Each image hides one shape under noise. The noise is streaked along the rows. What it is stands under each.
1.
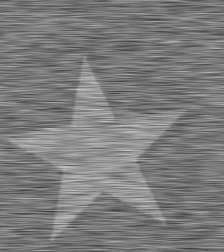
star
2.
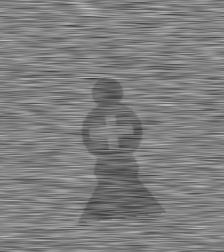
chess bishop
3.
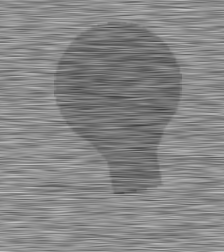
light bulb
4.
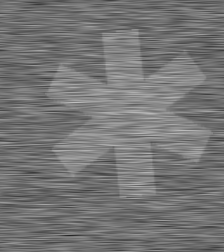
asterisk
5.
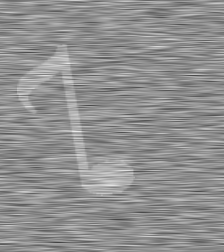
musical note
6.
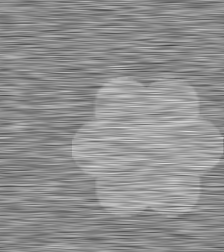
flower
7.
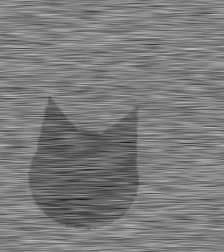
cat's head
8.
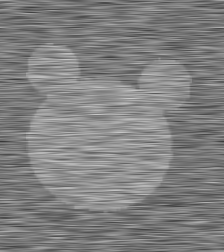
bear's head
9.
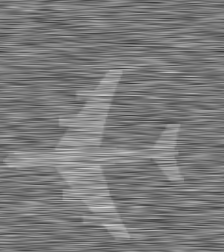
airplane
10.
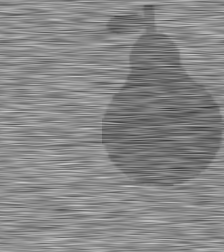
pear
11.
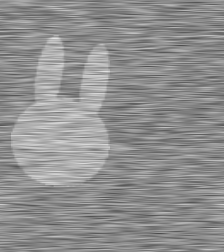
rabbit's head
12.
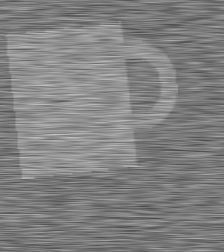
cup
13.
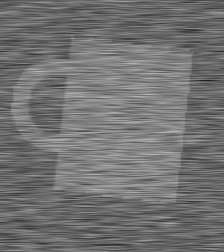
cup
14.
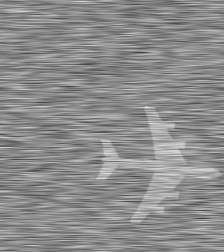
airplane
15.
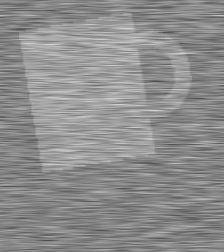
cup
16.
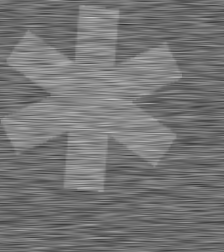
asterisk
